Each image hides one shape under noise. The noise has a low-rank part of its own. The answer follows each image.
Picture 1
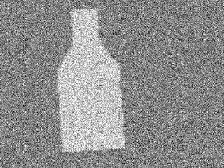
bottle
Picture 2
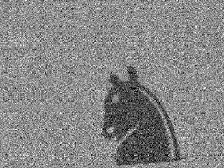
chess knight
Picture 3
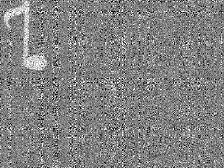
musical note
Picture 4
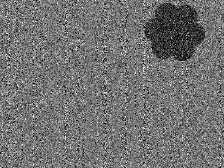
flower
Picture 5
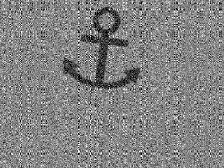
anchor
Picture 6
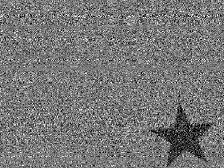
star
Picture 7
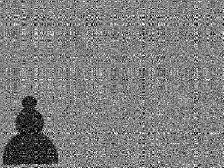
chess pawn
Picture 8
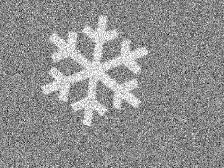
snowflake
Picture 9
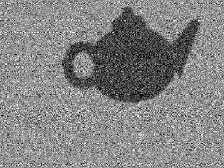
teapot
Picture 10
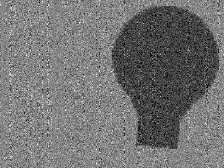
light bulb
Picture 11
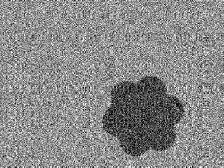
flower
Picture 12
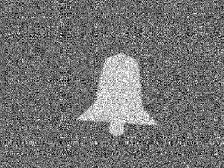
bell
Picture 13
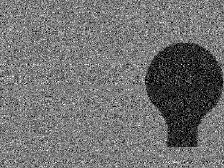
light bulb
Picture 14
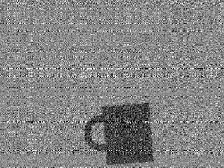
cup
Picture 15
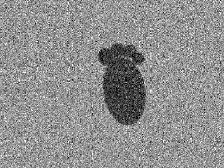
footprint
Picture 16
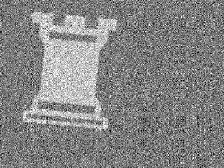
chess rook
